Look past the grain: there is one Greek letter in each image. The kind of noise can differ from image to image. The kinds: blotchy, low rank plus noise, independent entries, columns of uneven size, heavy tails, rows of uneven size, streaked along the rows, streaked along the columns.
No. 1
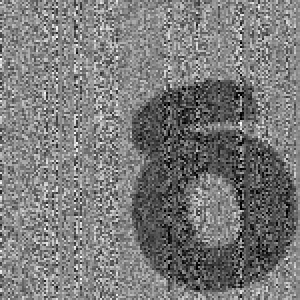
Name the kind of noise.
columns of uneven size
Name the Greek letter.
delta
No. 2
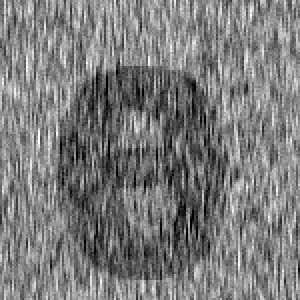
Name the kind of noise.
streaked along the columns
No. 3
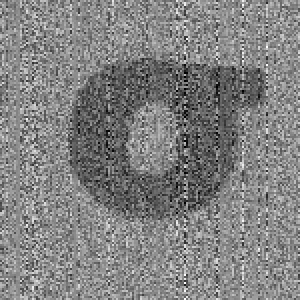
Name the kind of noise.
columns of uneven size
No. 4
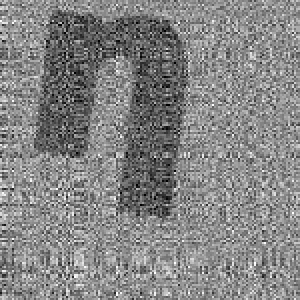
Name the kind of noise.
low rank plus noise
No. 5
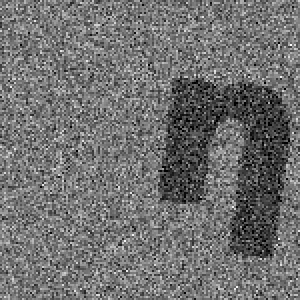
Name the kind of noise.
independent entries
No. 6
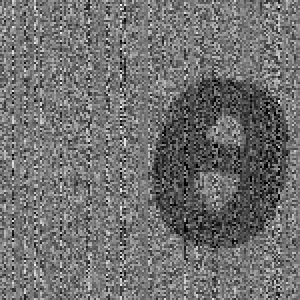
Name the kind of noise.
columns of uneven size
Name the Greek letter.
theta
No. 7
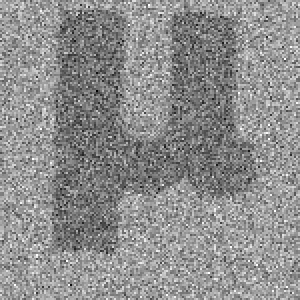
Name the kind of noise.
independent entries
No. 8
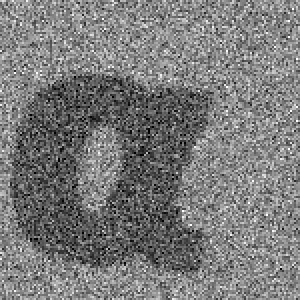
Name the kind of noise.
independent entries
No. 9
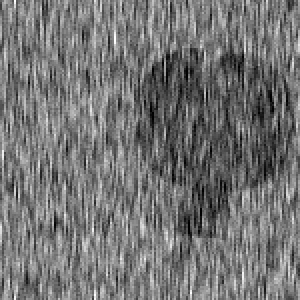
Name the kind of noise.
streaked along the columns
